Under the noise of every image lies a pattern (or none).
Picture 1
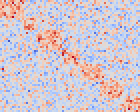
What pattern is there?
blocks along the diagonal
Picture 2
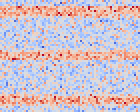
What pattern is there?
bands of rows
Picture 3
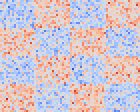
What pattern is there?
a checkerboard
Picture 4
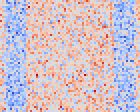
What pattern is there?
bands of columns
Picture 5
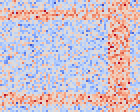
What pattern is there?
bands of rows crossing bands of columns
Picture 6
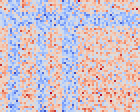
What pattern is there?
bands of rows crossing bands of columns
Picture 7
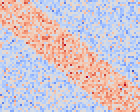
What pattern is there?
a diagonal band
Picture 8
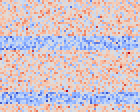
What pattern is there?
bands of rows
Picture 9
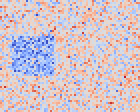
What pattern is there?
one block
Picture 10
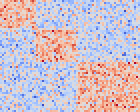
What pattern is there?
blocks along the diagonal
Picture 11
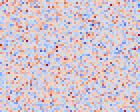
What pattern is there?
only noise
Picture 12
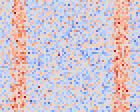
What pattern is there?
bands of columns
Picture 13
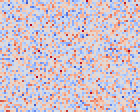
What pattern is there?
only noise
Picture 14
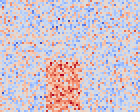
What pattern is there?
one block
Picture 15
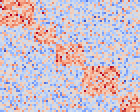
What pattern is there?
blocks along the diagonal
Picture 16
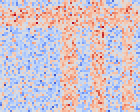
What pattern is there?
bands of rows crossing bands of columns
